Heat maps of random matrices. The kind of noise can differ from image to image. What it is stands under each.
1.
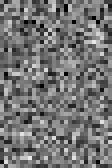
low rank plus noise
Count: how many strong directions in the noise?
five to eight
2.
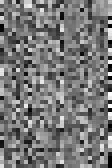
columns of uneven size
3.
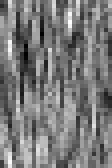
streaked along the columns
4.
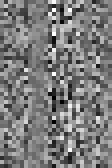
columns of uneven size
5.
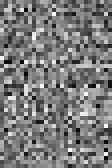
low rank plus noise
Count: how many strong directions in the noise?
three or four
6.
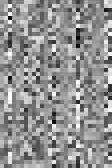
columns of uneven size
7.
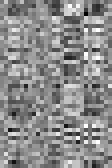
low rank plus noise
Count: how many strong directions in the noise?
one
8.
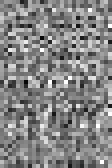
low rank plus noise
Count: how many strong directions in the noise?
two
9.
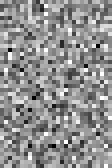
independent entries
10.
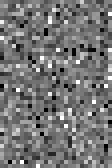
heavy tails
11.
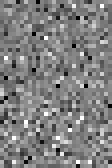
heavy tails
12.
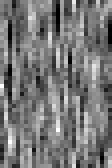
streaked along the columns
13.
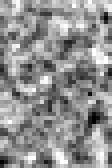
blotchy
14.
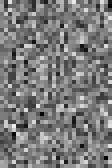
low rank plus noise
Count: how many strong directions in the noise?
three or four
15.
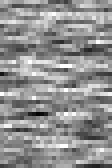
streaked along the rows
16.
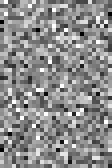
independent entries
